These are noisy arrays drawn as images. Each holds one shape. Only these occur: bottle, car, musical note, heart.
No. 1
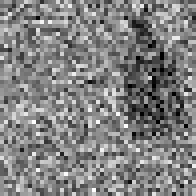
bottle
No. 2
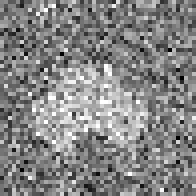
car
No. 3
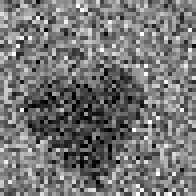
heart
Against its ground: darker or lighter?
darker
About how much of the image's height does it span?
two thirds
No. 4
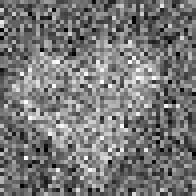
heart
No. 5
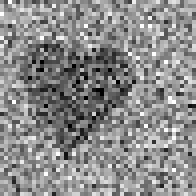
heart
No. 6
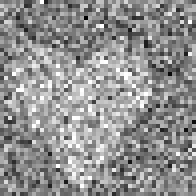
heart
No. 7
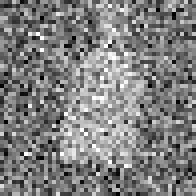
bottle
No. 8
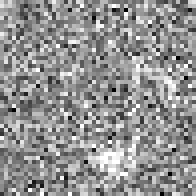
musical note
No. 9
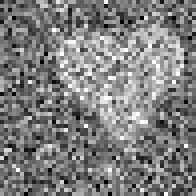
heart
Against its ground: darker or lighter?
lighter
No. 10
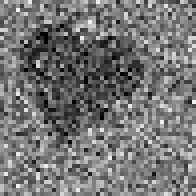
heart
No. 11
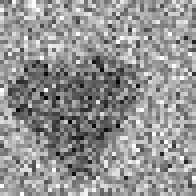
heart
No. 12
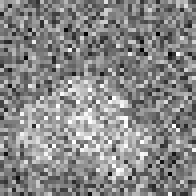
car
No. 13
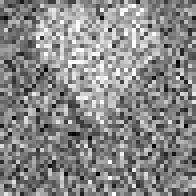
heart
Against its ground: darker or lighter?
lighter
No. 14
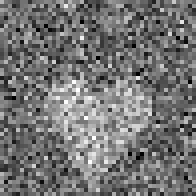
heart
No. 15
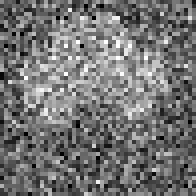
car
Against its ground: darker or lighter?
lighter
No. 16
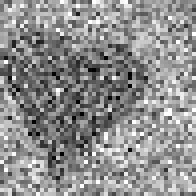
heart
